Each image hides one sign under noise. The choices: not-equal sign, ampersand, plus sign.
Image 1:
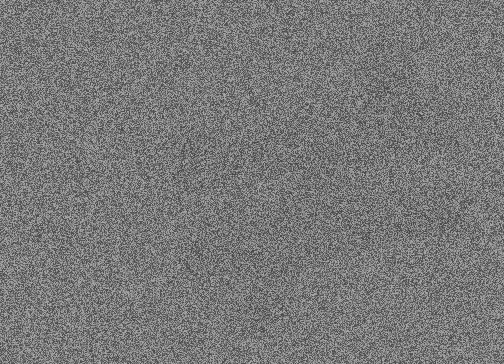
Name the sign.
not-equal sign
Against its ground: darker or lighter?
darker
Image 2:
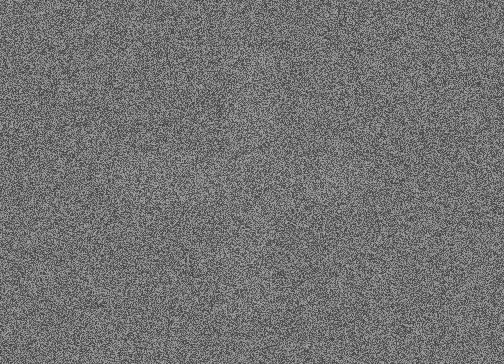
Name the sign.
plus sign
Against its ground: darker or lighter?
lighter
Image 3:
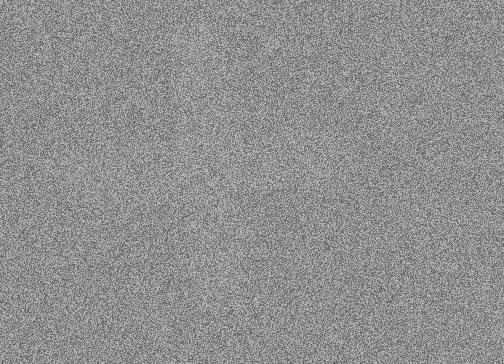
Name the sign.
plus sign
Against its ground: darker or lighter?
lighter
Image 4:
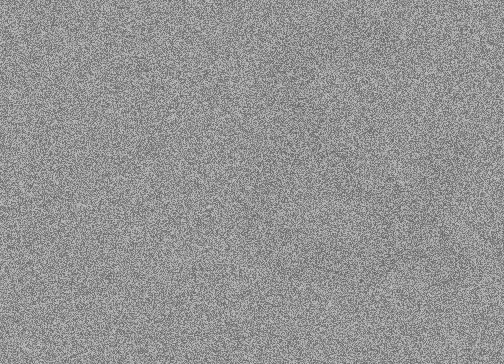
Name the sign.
ampersand
